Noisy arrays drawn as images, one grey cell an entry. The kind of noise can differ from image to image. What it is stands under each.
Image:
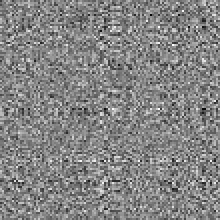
low rank plus noise
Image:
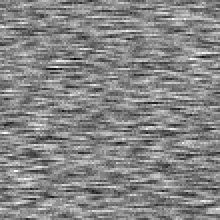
streaked along the rows
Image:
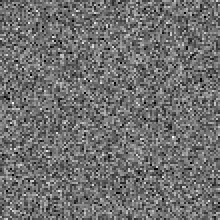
independent entries
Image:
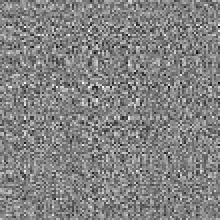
low rank plus noise
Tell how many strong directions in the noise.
three or four
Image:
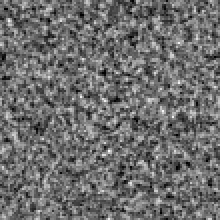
blotchy
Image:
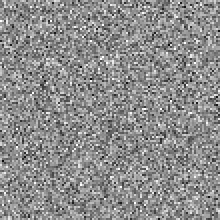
independent entries
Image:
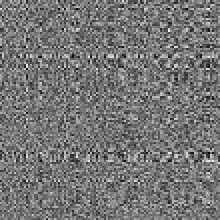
low rank plus noise
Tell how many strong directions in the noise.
two
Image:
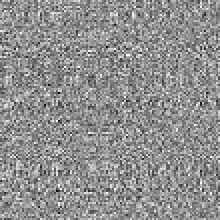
low rank plus noise
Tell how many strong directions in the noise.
three or four
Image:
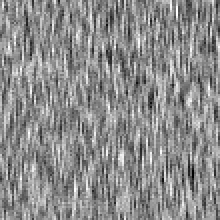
streaked along the columns
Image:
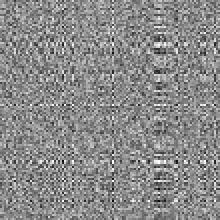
low rank plus noise
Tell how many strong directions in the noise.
one
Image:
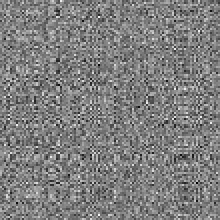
low rank plus noise
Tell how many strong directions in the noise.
one
